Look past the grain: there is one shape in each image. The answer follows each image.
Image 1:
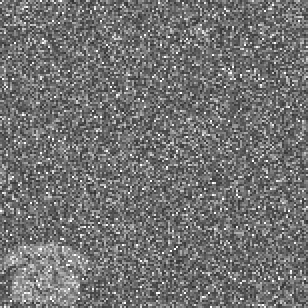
telephone
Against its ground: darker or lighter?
lighter
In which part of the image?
bottom left
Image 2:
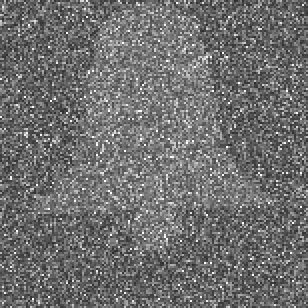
bell
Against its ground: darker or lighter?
lighter
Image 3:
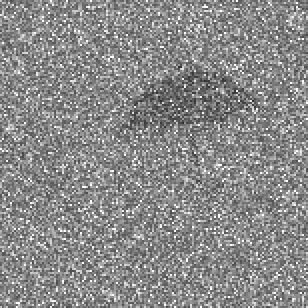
umbrella
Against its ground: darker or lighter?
darker
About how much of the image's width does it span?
half
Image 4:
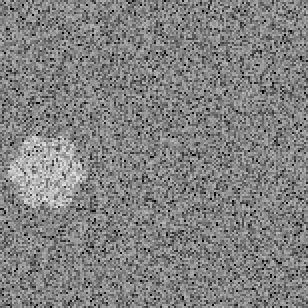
flower
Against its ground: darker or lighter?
lighter
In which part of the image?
middle left
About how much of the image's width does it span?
a quarter
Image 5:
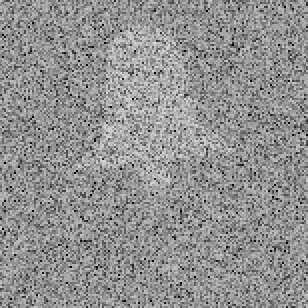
bell
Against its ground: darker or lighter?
lighter
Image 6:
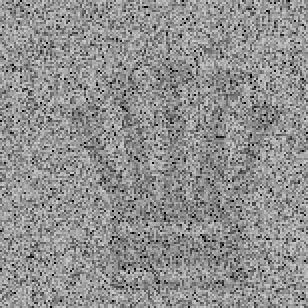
chess queen
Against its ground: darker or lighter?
darker
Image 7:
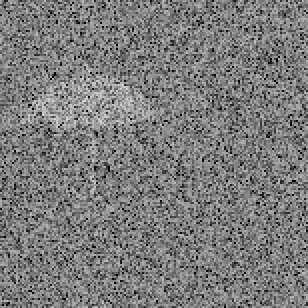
umbrella
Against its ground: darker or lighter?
lighter
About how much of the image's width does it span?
half
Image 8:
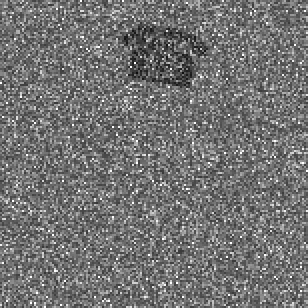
telephone
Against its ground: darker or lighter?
darker
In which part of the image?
top middle
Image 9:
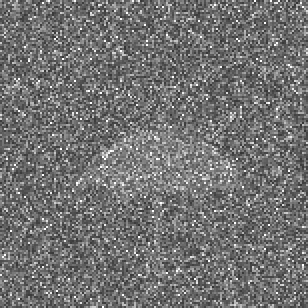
umbrella
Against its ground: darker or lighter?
lighter
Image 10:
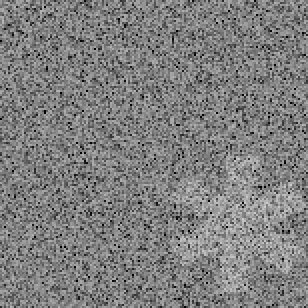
asterisk
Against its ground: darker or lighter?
lighter
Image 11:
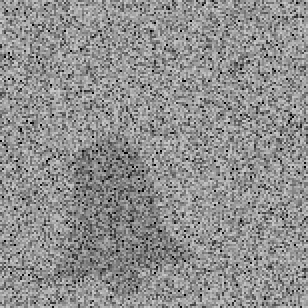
bell
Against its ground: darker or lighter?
darker
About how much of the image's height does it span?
half
